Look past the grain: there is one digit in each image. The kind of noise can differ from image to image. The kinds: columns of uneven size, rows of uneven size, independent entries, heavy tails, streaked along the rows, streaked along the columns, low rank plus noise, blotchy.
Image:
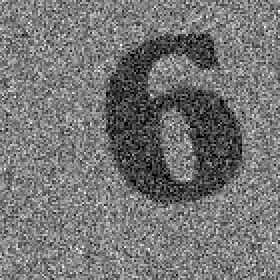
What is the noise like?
independent entries
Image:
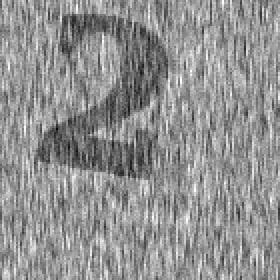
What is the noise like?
streaked along the columns
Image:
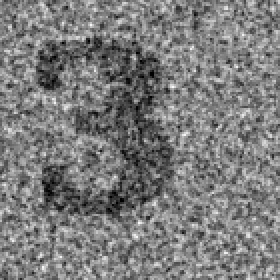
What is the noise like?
blotchy
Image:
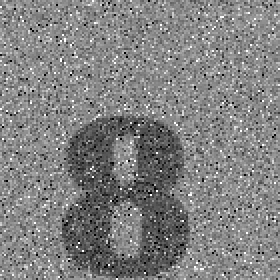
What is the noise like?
heavy tails
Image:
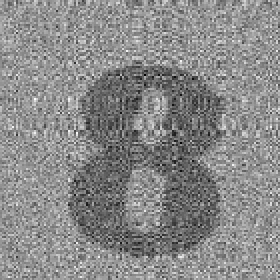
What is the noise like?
low rank plus noise
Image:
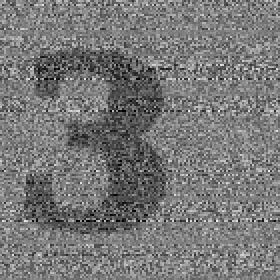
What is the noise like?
rows of uneven size
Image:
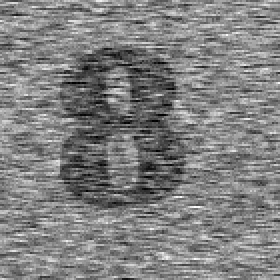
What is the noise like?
streaked along the rows
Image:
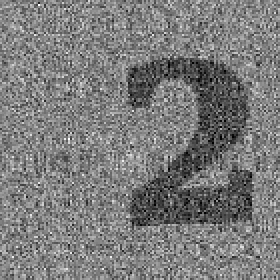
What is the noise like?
low rank plus noise
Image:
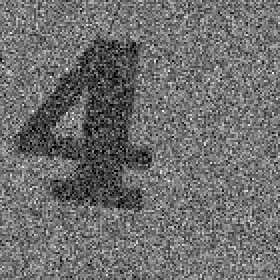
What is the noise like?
independent entries
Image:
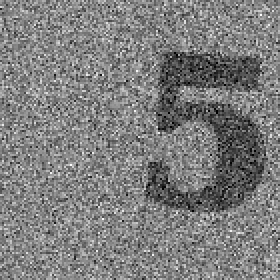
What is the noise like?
independent entries
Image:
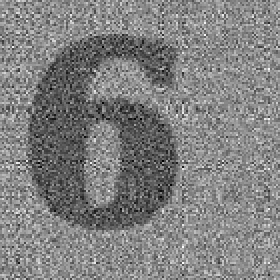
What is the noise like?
low rank plus noise
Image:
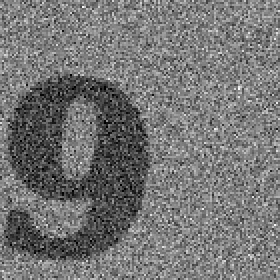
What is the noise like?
independent entries
